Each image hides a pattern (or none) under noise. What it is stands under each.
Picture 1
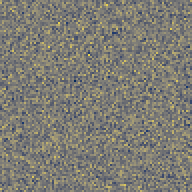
only noise
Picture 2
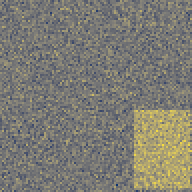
one block
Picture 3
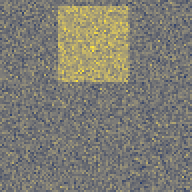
one block
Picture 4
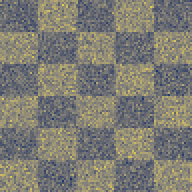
a checkerboard
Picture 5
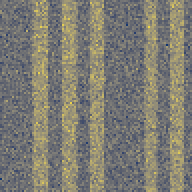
bands of columns
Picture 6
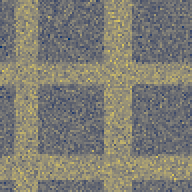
bands of rows crossing bands of columns
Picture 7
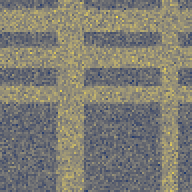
bands of rows crossing bands of columns
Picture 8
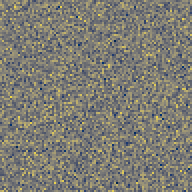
only noise
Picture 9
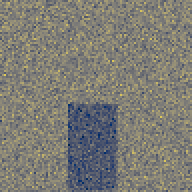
one block
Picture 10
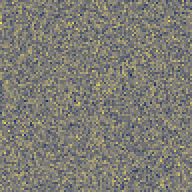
only noise
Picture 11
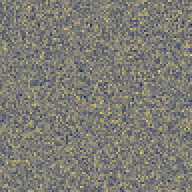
only noise
